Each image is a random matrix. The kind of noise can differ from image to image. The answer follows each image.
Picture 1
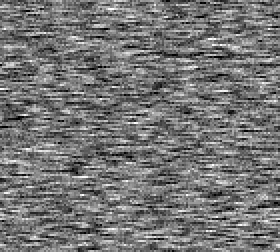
streaked along the rows
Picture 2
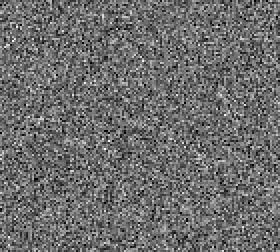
independent entries
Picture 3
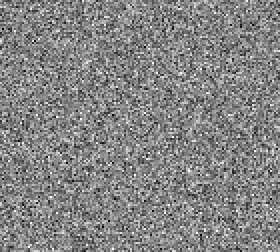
independent entries
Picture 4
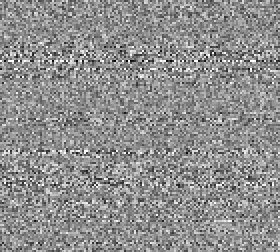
rows of uneven size
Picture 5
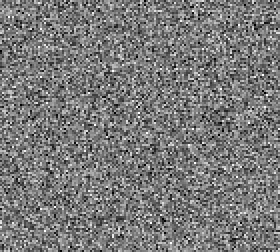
independent entries
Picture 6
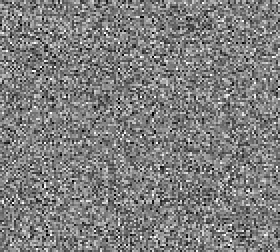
low rank plus noise
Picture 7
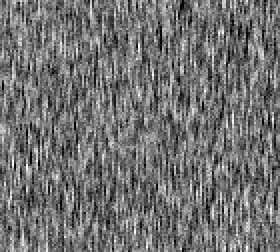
streaked along the columns
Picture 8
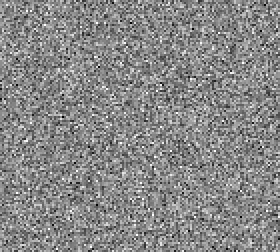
independent entries
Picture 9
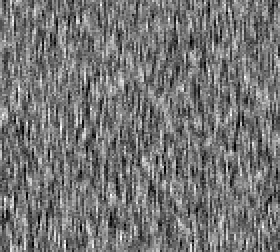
streaked along the columns
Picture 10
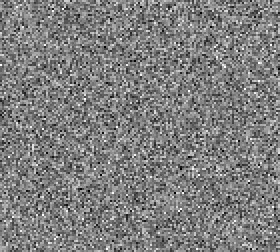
independent entries
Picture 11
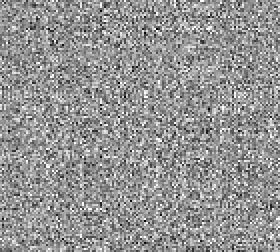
low rank plus noise
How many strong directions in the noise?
five to eight
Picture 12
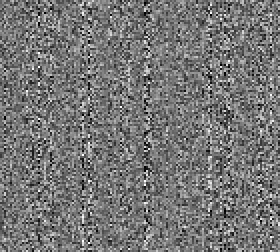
columns of uneven size
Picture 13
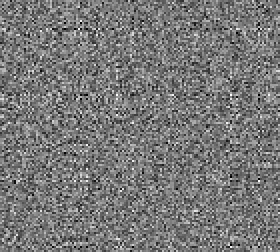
low rank plus noise
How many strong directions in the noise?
one
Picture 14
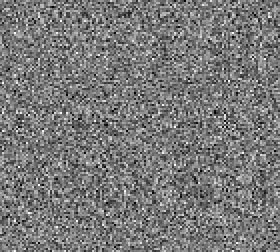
low rank plus noise
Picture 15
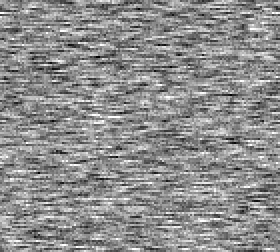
streaked along the rows
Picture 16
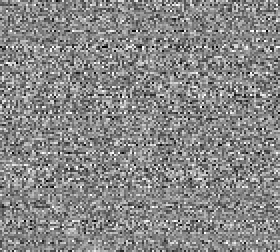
rows of uneven size
